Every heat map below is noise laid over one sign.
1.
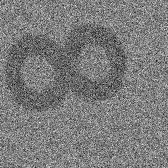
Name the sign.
infinity sign
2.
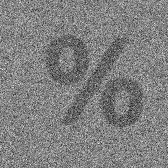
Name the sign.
percent sign
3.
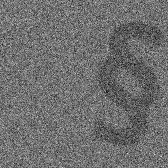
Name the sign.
section sign
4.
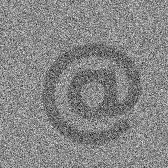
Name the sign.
at sign
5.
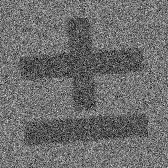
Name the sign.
plus-minus sign
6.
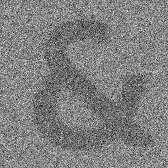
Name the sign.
ampersand
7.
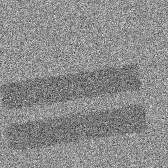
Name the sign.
equals sign
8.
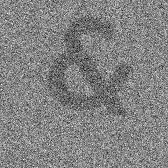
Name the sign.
ampersand
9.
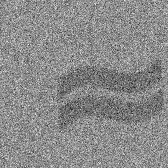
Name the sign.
approximately sign
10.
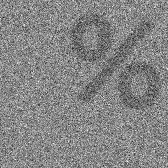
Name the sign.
percent sign
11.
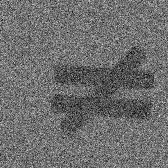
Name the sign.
not-equal sign
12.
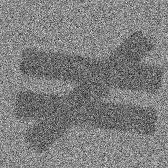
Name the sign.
not-equal sign
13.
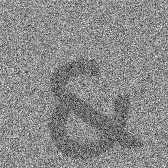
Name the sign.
ampersand
